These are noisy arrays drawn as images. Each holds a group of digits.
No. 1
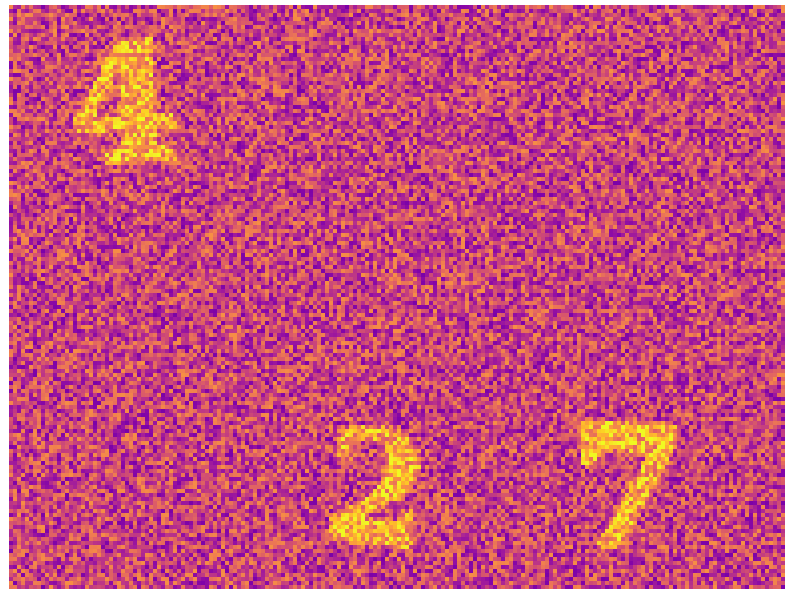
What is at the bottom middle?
2
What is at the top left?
4
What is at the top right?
nothing
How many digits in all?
3
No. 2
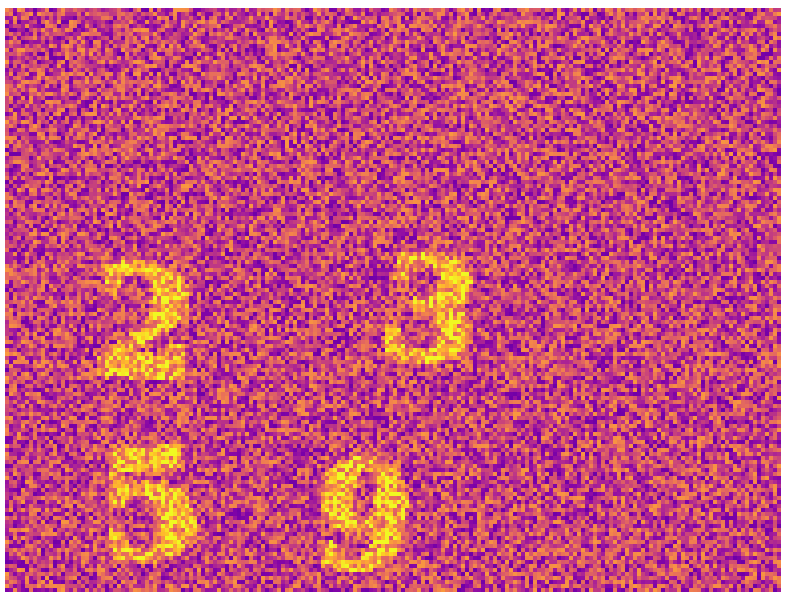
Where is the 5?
bottom left
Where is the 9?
bottom middle
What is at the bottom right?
nothing
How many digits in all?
4
